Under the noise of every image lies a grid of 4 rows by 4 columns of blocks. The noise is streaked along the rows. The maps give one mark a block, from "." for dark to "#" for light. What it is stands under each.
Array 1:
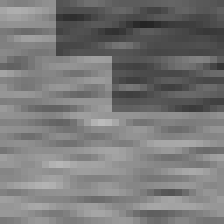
#...
##..
####
####
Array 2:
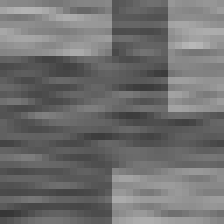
##.#
...#
....
..##
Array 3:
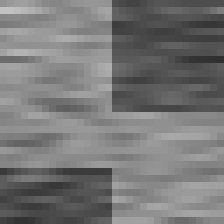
##..
##..
####
..##
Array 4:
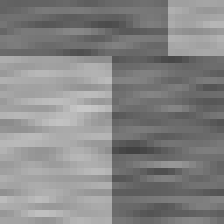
...#
##..
##..
##..
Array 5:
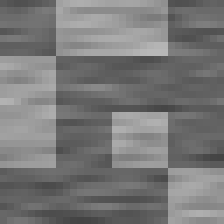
.##.
#...
#.#.
...#
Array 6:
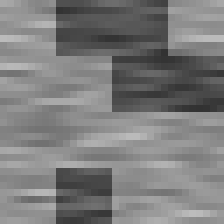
#..#
##..
####
#.##
